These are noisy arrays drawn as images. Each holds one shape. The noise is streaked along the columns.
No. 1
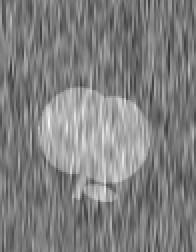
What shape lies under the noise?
apple
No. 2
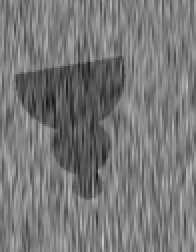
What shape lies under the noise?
chess pawn
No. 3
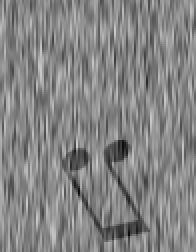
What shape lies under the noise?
pair of musical notes
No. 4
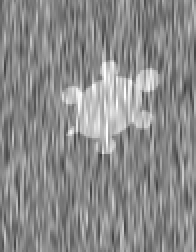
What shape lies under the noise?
turtle
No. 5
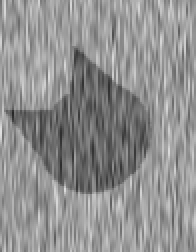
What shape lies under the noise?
cat's head
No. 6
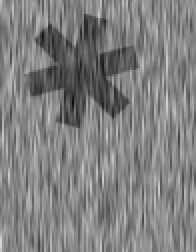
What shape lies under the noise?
asterisk
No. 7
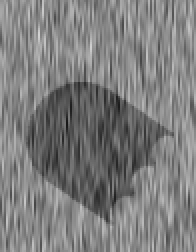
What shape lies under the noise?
ghost
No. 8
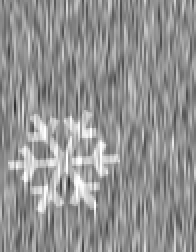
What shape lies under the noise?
snowflake
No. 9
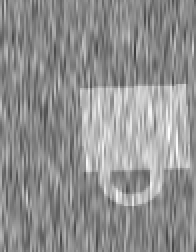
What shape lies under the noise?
cup
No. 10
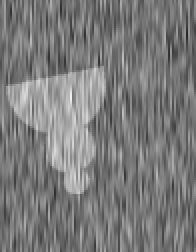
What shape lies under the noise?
chess pawn
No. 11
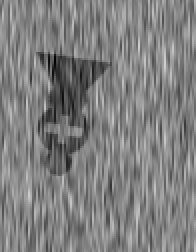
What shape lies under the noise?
chess bishop
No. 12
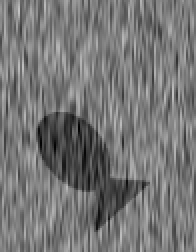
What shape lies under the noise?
fish
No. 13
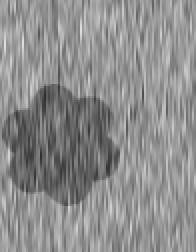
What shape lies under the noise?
flower
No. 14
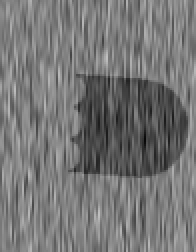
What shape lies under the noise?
ghost
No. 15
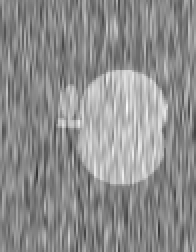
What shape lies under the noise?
apple
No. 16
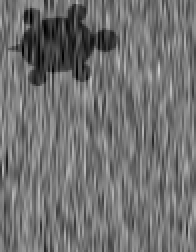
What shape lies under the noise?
turtle
